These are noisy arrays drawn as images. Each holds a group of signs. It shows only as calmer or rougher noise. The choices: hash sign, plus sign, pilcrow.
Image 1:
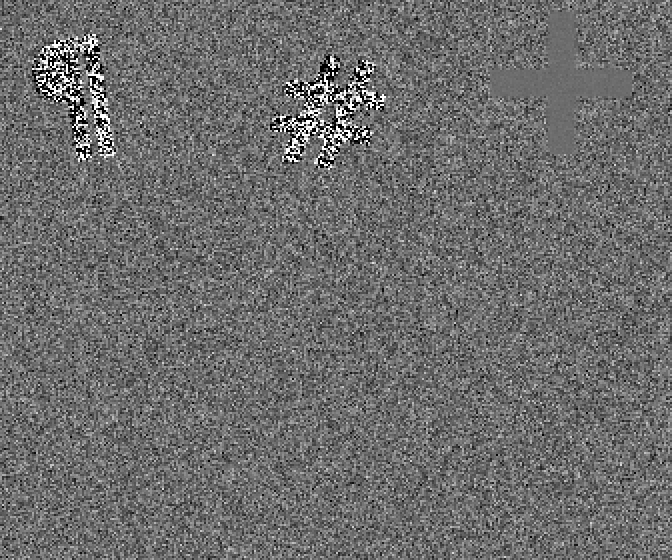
top left: rough pilcrow; top middle: rough hash sign; top right: calm plus sign
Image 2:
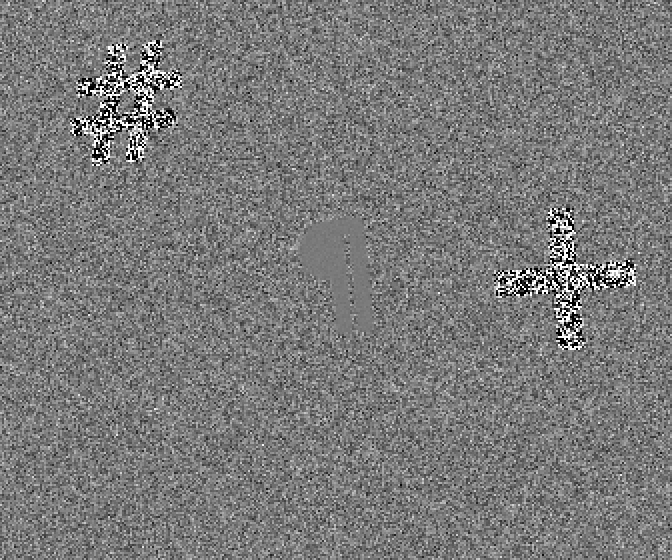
top left: rough hash sign; centre: calm pilcrow; middle right: rough plus sign
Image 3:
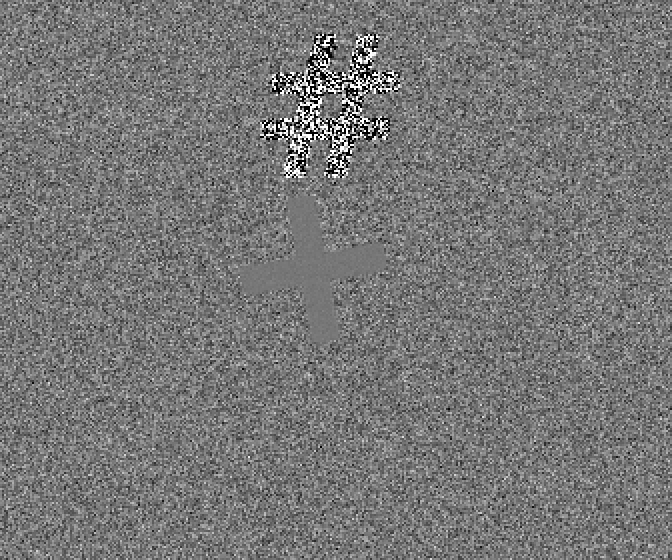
top middle: rough hash sign; centre: calm plus sign
